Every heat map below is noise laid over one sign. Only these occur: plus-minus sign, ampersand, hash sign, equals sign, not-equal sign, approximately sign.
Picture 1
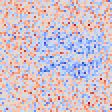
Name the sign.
approximately sign
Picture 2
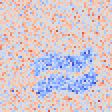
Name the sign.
approximately sign
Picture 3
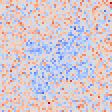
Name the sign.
not-equal sign
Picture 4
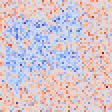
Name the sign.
not-equal sign
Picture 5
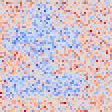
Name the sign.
plus-minus sign
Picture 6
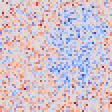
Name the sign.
hash sign
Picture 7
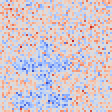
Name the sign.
plus-minus sign
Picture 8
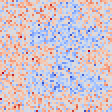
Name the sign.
plus-minus sign
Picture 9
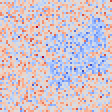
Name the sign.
not-equal sign
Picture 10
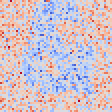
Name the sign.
ampersand
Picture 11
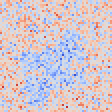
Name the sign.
not-equal sign
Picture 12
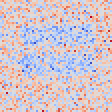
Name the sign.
equals sign
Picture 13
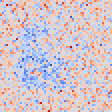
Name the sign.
ampersand
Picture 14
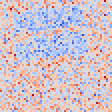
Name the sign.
equals sign
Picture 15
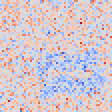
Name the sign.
approximately sign
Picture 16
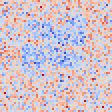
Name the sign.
not-equal sign
